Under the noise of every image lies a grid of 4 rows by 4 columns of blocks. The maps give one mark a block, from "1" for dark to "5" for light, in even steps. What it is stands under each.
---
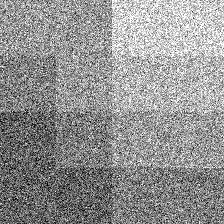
3 3 5 5
2 3 4 4
1 2 3 3
1 1 2 2
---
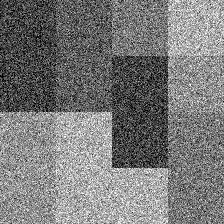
1 2 3 5
1 2 1 4
4 5 1 3
4 5 5 3
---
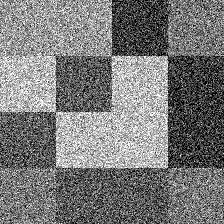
4 4 1 3
5 2 5 1
2 5 5 1
3 2 2 3
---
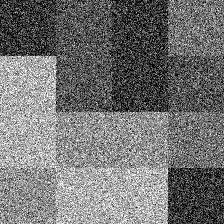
1 2 1 3
5 2 1 2
5 4 4 3
4 5 5 1
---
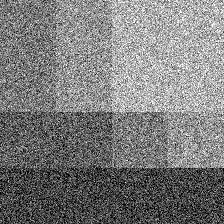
3 4 5 5
3 4 5 5
2 2 3 4
1 1 1 1
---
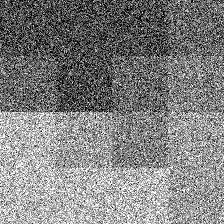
1 1 1 2
2 1 2 3
5 4 3 4
5 5 5 4
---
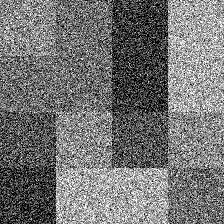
4 3 1 5
3 3 1 5
2 4 2 4
1 5 5 3
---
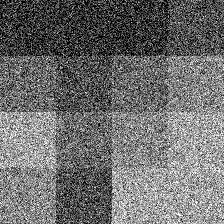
1 1 1 2
3 2 3 4
5 3 4 5
4 2 5 5
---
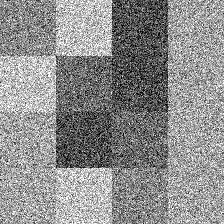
3 5 1 4
5 2 1 4
4 1 2 4
4 5 3 4
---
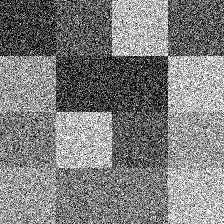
1 2 5 2
4 1 1 5
3 5 2 4
4 3 3 5
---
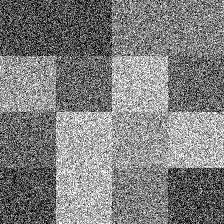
1 1 3 3
4 2 5 2
2 5 4 5
1 5 3 1
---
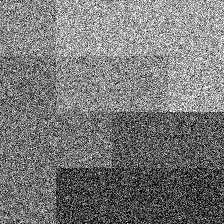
4 5 5 5
3 4 4 5
3 3 2 2
3 1 1 1
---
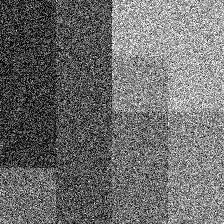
1 2 5 5
1 2 4 5
1 2 3 4
3 2 3 4
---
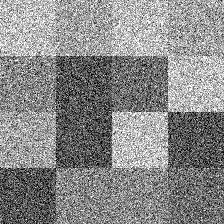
5 4 5 4
3 1 2 5
4 1 5 1
1 3 3 2
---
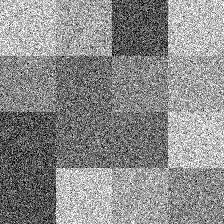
5 4 1 5
3 2 3 4
1 2 2 5
1 5 4 3
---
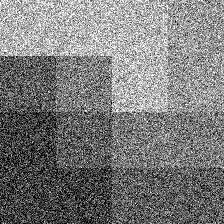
5 5 5 4
2 3 5 4
1 2 3 3
1 1 2 2
